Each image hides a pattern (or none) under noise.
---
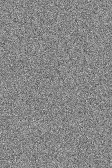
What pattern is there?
only noise
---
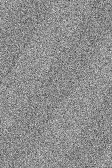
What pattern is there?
diagonal stripes
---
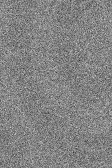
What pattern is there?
rings round one point
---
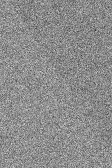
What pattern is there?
a sharp edge
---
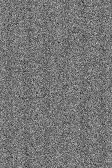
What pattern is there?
vertical stripes
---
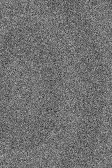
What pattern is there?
rings round one point
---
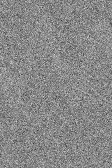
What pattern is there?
a wavy band
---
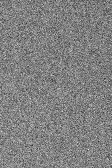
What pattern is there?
a smooth slope
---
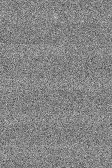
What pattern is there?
horizontal stripes
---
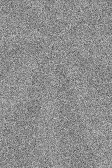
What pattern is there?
spokes from one point
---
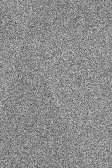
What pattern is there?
spokes from one point
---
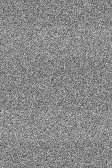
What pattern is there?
horizontal stripes
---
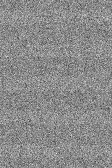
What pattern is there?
horizontal stripes
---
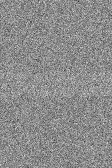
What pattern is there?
one horizontal stripe
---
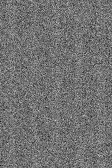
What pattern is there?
vertical stripes
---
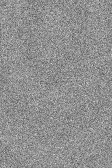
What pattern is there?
rings round one point
